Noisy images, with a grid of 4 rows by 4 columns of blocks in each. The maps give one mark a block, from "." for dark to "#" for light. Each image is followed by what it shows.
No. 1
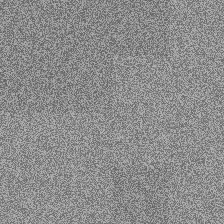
. . . #
. . # #
# # # #
# # . #
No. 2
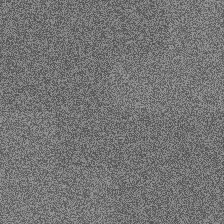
. . . #
. . # #
# . . .
# # . .
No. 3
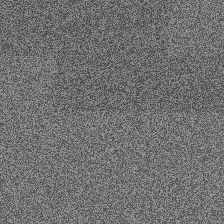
. . . #
# . . .
# # # #
# # # #
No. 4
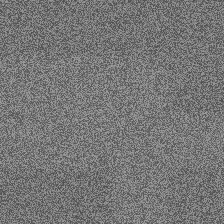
. . . .
# # # .
# # # #
. . # .
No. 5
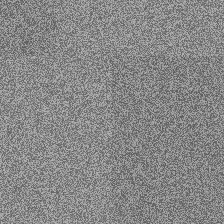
. # # #
# # . .
# # . .
# # . .
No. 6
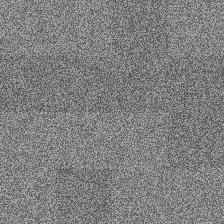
# # . #
. . . .
# # # .
# . # #
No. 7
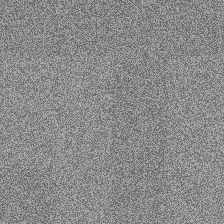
. . . .
# # . #
# # . #
. # . #
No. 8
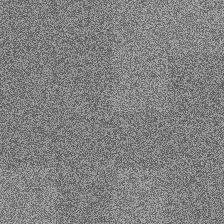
. . # #
. . # .
. . . .
# . # .
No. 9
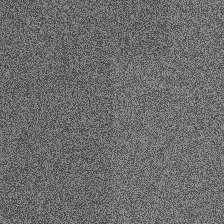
. . . #
. . # #
. . # #
. . # #
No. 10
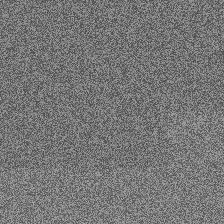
. . . .
. . . .
. . . #
# # # #
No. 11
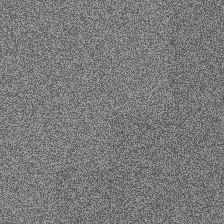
# # # .
# # # .
# # . .
# . . .
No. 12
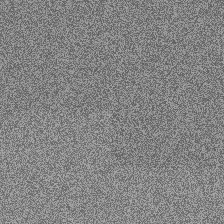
. . . .
. . . .
# # . .
# # # #
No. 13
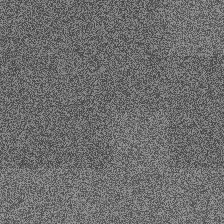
. . . #
. . . .
. . # .
# # # #
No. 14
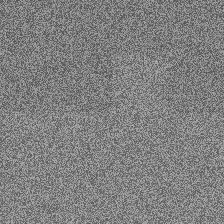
. . . .
. . # .
# # # #
# # # #
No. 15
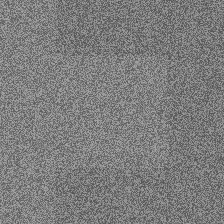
# . . .
# # # .
# # # .
# . . .
